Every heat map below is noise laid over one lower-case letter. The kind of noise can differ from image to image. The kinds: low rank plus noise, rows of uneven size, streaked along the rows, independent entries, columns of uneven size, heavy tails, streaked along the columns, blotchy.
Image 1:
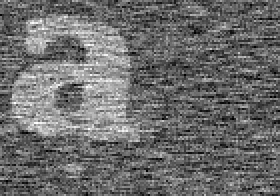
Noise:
streaked along the rows
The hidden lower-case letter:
a
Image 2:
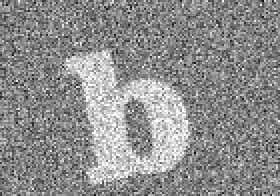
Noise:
low rank plus noise
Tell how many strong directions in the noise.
three or four
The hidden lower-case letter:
b
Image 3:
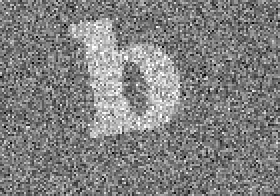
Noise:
independent entries
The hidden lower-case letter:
b
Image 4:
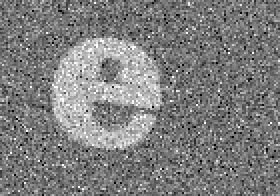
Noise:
heavy tails
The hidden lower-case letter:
e
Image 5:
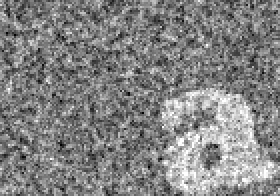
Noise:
blotchy
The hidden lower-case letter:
a
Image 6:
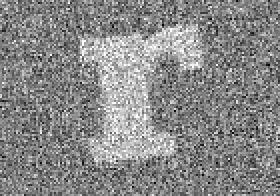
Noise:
low rank plus noise
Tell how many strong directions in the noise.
three or four
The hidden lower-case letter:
r
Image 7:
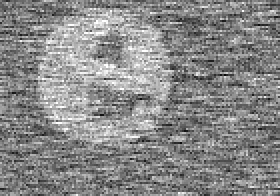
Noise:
streaked along the rows
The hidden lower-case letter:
e
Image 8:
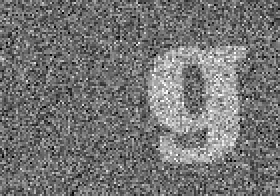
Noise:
independent entries
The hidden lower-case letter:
g
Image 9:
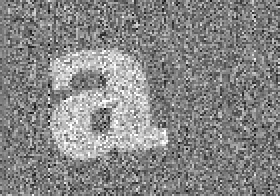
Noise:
columns of uneven size
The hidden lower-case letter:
a
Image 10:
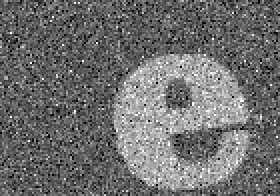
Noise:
heavy tails
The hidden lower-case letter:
e
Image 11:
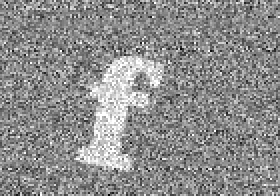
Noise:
rows of uneven size
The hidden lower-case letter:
f
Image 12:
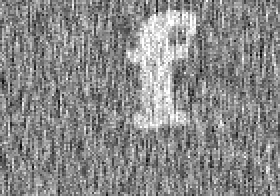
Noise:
streaked along the columns
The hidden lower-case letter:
f
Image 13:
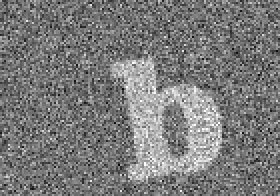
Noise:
low rank plus noise
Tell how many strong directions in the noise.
five to eight
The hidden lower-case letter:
b
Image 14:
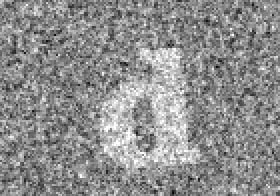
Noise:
blotchy
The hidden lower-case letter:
d
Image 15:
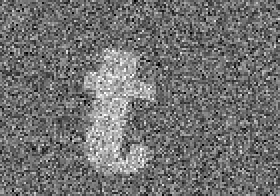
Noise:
low rank plus noise
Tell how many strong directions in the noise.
one
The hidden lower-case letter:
t
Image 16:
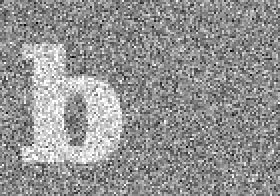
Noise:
independent entries
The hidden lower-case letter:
b
